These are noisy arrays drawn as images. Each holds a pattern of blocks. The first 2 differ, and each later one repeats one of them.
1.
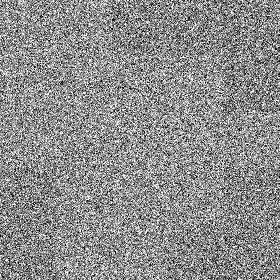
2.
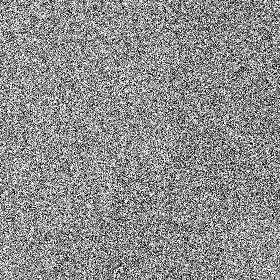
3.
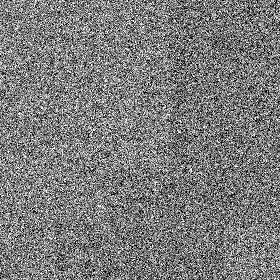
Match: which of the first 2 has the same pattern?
2
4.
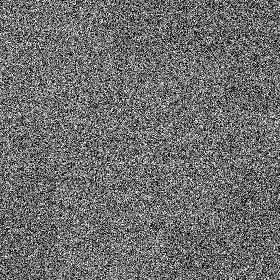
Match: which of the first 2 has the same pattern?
1
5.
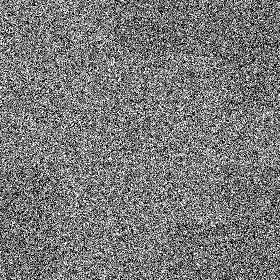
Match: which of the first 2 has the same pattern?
1
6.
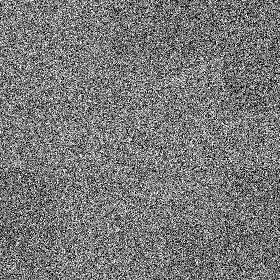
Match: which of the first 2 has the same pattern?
1
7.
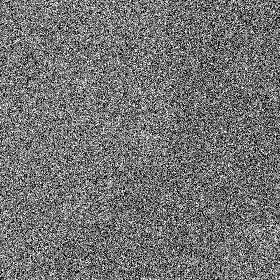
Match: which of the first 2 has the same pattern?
2
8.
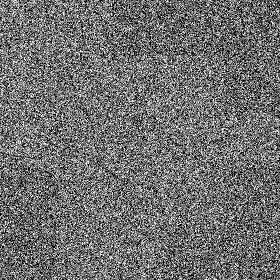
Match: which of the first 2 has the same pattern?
1
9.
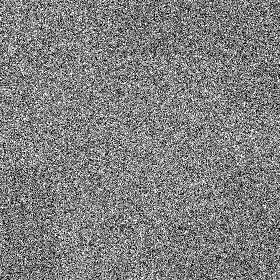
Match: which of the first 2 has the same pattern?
1
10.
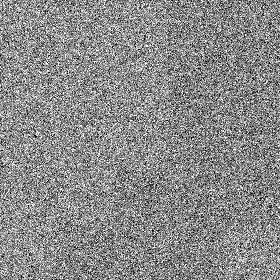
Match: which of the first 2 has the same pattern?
2
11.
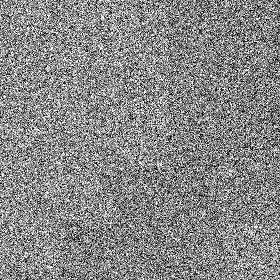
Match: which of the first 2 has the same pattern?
2
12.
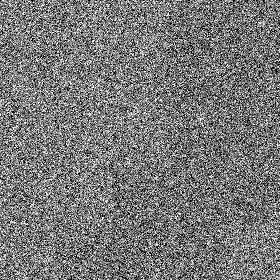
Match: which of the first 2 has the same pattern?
2
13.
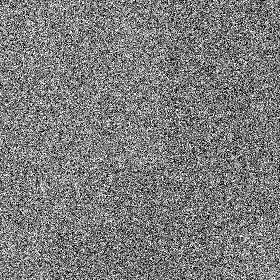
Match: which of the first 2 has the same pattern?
2
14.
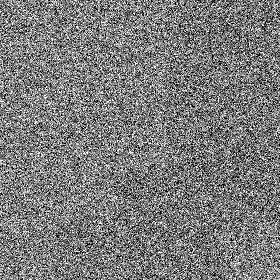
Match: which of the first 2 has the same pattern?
2
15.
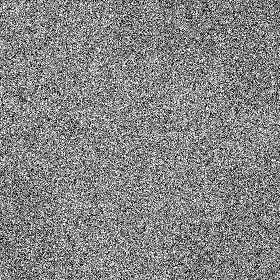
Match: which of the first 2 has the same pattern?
1
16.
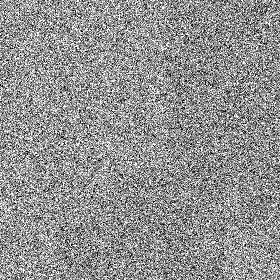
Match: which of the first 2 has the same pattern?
2
